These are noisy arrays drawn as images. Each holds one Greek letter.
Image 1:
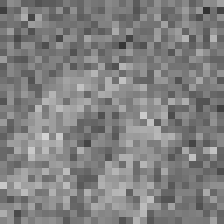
omega
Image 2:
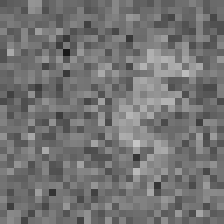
xi
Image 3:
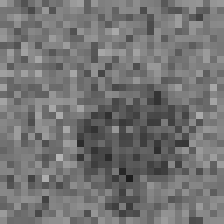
phi
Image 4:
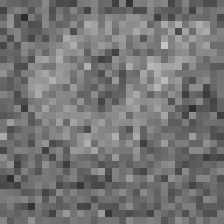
sigma
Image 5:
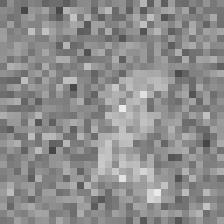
xi
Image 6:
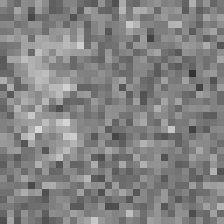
xi
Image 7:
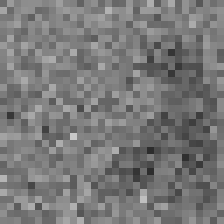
lambda
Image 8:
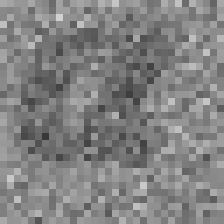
alpha
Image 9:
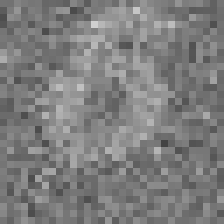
delta
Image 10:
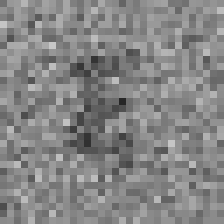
xi
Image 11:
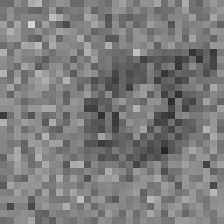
sigma
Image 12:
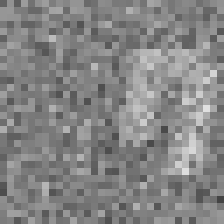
eta
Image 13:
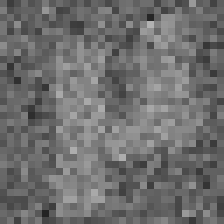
mu
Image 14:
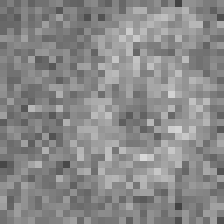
delta
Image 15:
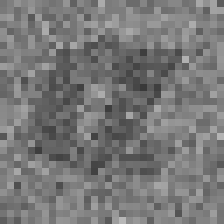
alpha
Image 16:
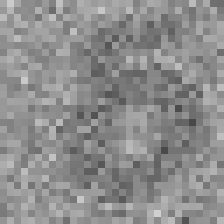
delta
